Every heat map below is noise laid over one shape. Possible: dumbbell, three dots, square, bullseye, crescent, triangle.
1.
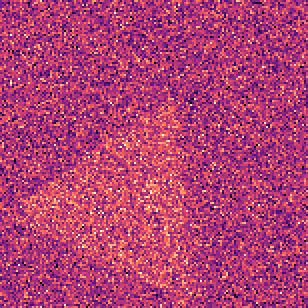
light triangle
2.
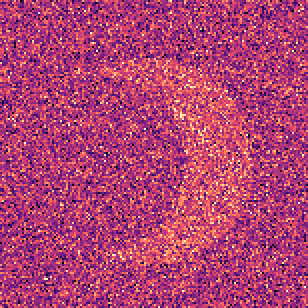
light crescent
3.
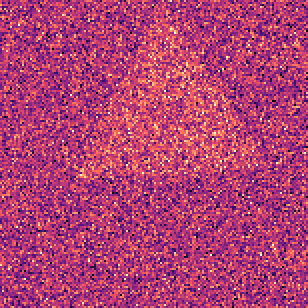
light triangle
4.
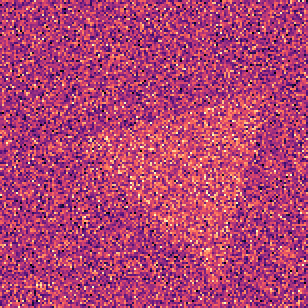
light triangle
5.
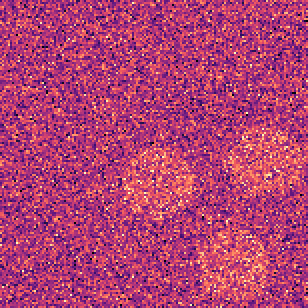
light three dots
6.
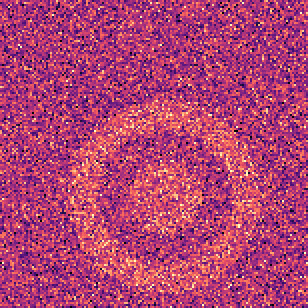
light bullseye
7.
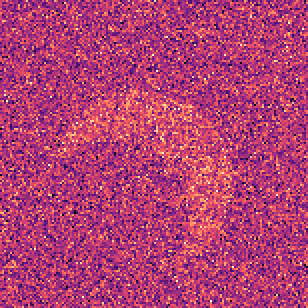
light crescent
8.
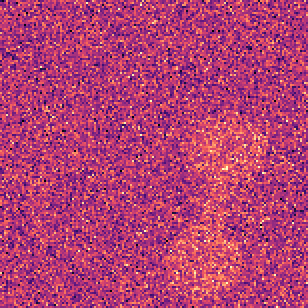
light dumbbell
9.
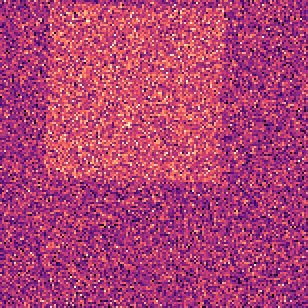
light square
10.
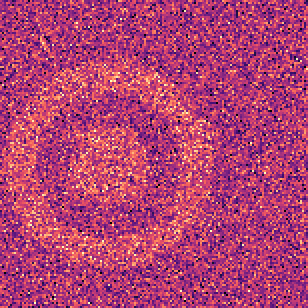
light bullseye
